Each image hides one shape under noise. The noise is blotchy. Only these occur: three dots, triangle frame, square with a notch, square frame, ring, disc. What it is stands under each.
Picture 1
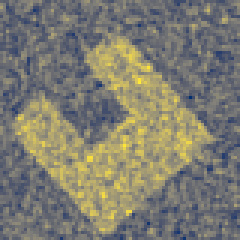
square with a notch
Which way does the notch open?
up and left
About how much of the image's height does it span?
nearly all
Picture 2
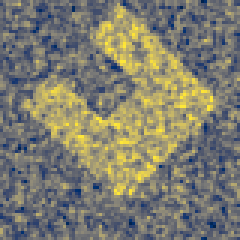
square with a notch
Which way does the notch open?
up and left
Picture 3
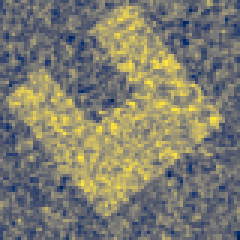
square with a notch
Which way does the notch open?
up and left
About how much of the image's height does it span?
nearly all
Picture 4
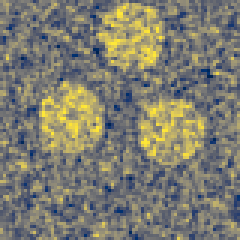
three dots
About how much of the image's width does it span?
two thirds
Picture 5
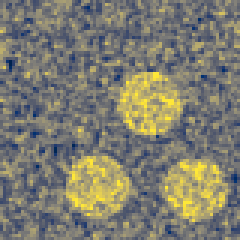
three dots
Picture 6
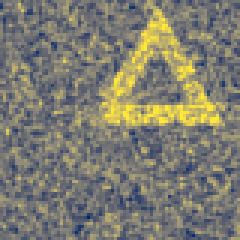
triangle frame
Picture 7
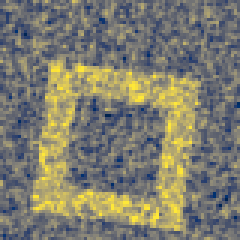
square frame
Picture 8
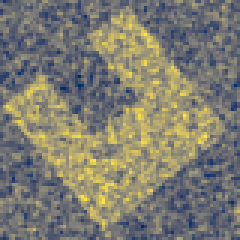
square with a notch
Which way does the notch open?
up and left
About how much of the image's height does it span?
nearly all
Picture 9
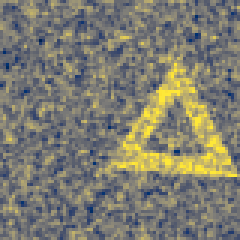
triangle frame
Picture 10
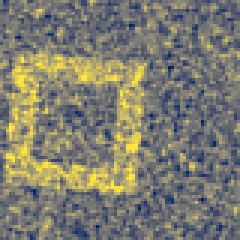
square frame
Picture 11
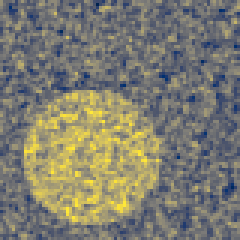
disc
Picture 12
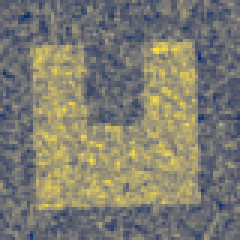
square with a notch
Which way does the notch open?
up
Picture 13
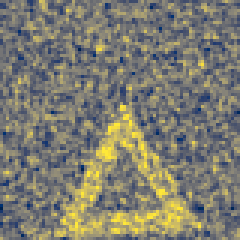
triangle frame
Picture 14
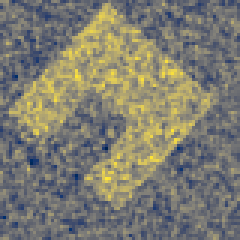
square with a notch
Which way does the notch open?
down and left
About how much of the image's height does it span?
nearly all
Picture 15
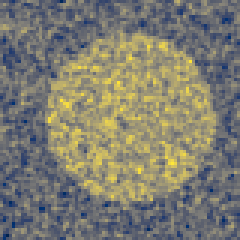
disc
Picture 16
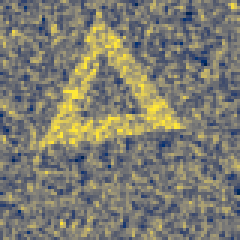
triangle frame
